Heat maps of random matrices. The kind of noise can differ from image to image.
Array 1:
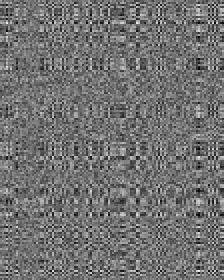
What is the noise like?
low rank plus noise
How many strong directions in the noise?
one
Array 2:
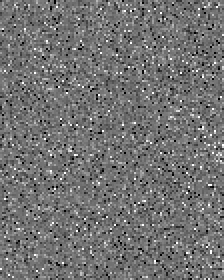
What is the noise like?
heavy tails
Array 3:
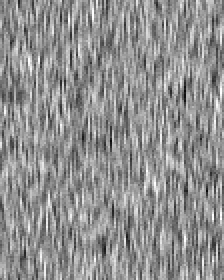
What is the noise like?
streaked along the columns
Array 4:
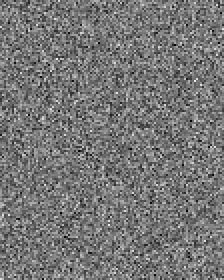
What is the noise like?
independent entries
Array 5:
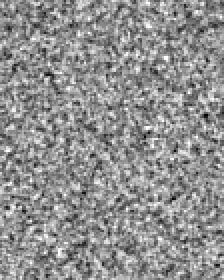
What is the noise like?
blotchy
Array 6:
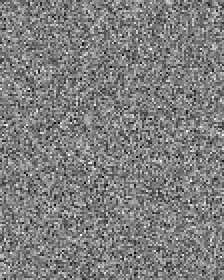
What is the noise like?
independent entries
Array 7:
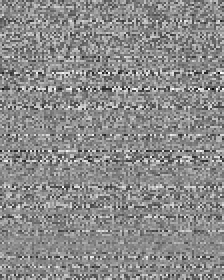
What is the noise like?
rows of uneven size
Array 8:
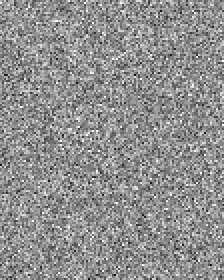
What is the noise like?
independent entries
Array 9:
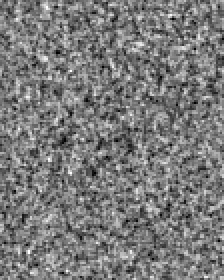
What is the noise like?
blotchy
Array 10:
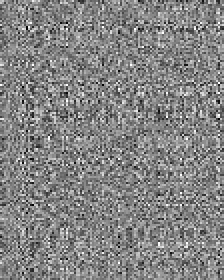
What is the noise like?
low rank plus noise
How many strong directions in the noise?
five to eight
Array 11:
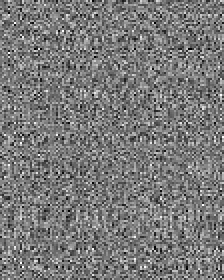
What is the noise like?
low rank plus noise
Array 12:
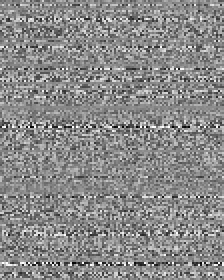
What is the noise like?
rows of uneven size
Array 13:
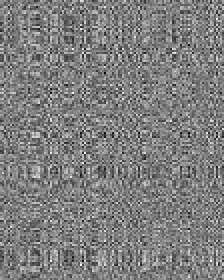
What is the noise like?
low rank plus noise
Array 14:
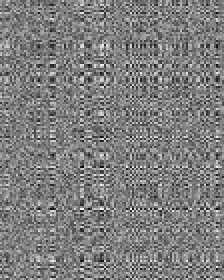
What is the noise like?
low rank plus noise
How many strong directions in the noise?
one
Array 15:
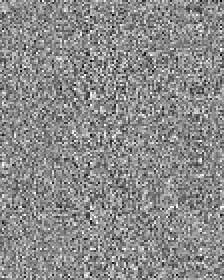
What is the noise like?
low rank plus noise
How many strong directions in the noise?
five to eight
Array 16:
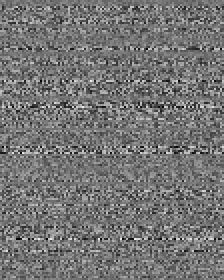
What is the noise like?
rows of uneven size
